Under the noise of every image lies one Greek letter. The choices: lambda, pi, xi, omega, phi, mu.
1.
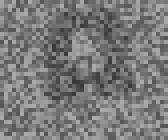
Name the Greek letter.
omega
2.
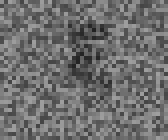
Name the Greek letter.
xi
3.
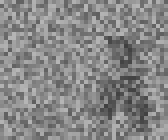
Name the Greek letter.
lambda
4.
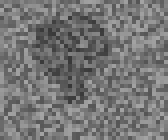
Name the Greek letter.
phi
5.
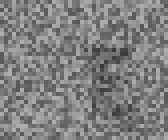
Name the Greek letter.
xi
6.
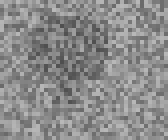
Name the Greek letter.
phi
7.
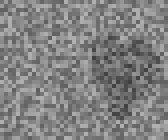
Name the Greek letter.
phi
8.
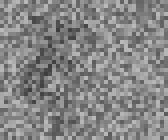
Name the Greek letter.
xi
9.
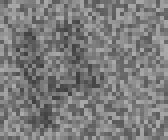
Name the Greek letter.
mu
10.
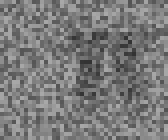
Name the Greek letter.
pi
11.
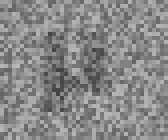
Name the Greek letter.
mu
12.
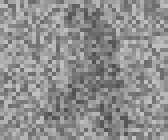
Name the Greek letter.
lambda
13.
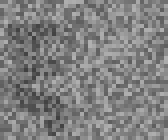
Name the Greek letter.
xi
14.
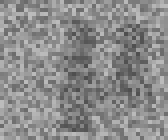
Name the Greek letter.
mu
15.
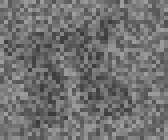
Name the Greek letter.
pi
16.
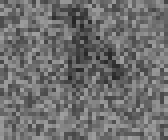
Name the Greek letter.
lambda
